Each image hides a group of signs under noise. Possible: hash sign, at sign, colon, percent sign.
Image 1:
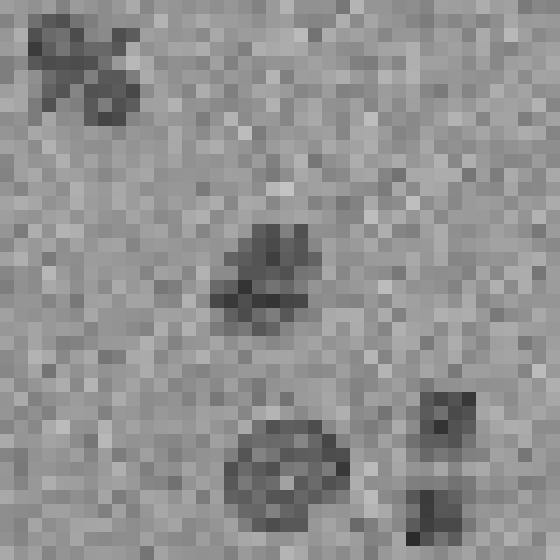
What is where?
top left: percent sign; centre: hash sign; bottom middle: at sign; bottom right: colon
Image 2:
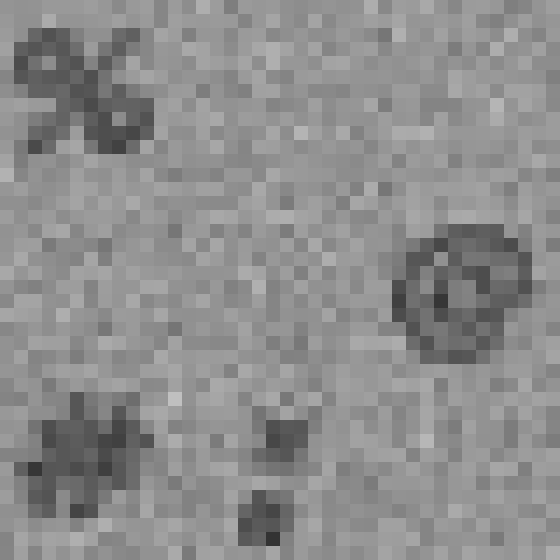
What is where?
top left: percent sign; middle right: at sign; bottom left: hash sign; bottom middle: colon
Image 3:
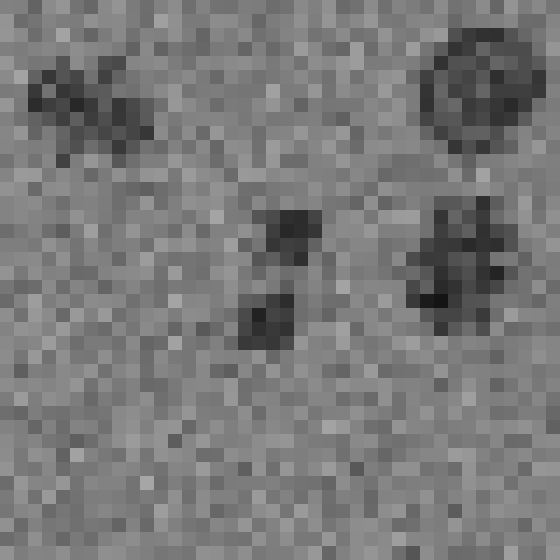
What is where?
top left: percent sign; top right: at sign; centre: colon; middle right: hash sign
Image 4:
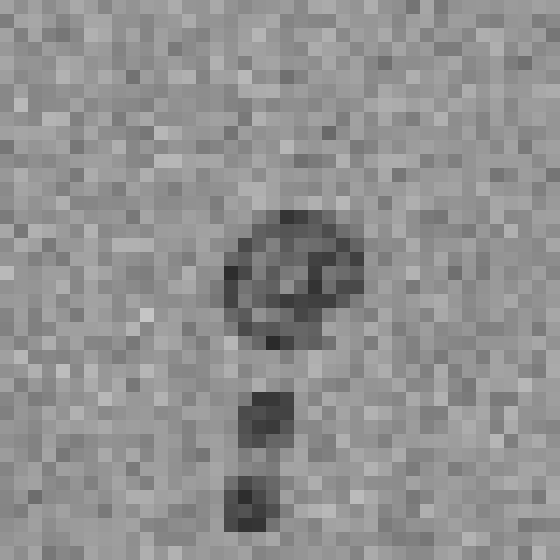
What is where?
centre: at sign; bottom middle: colon
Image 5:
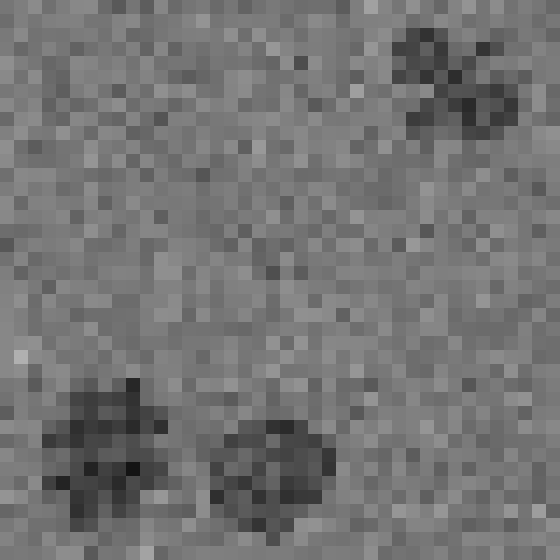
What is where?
top right: percent sign; bottom left: hash sign; bottom middle: at sign
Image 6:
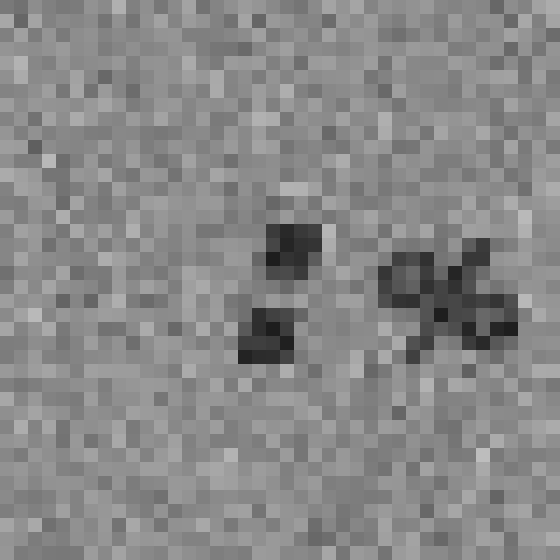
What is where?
centre: colon; middle right: percent sign
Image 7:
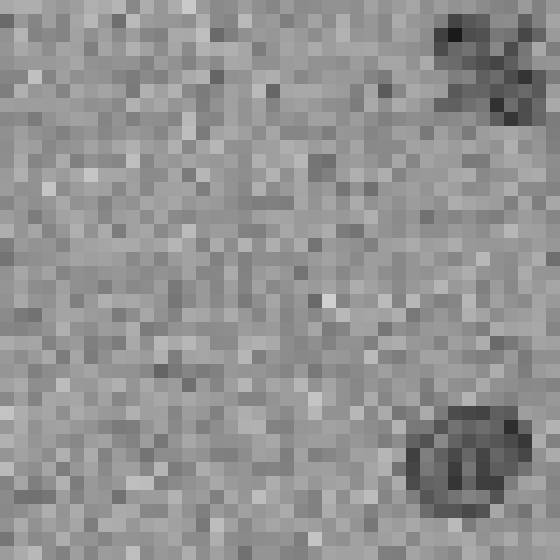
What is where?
top right: percent sign; bottom right: at sign
